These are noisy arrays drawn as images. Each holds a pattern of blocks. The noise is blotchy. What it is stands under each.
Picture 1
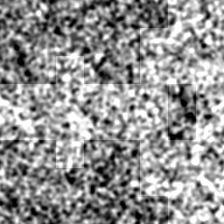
top and bottom mirror each other
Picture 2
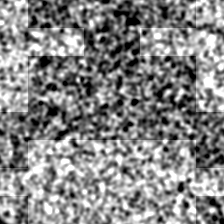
left and right mirror each other
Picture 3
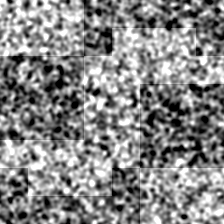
the same after a half turn
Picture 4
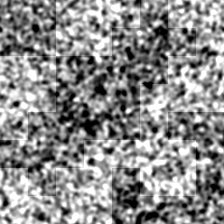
mirrored about the diagonal from the top left
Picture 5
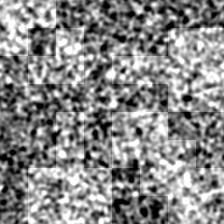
mirrored about the diagonal from the top left
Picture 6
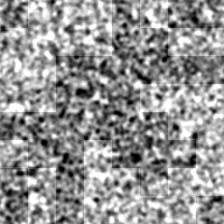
mirrored about the diagonal from the top left
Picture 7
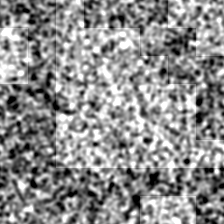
mirrored about the diagonal from the bottom left
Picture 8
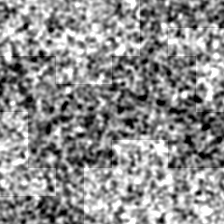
the same after a half turn
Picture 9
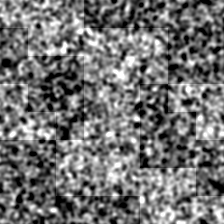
the same after a half turn
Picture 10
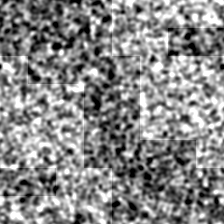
the same after a half turn
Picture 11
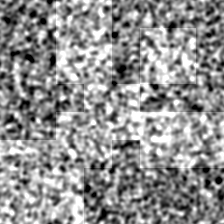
mirrored about the diagonal from the bottom left
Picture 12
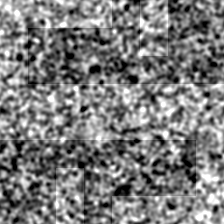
the same after a half turn
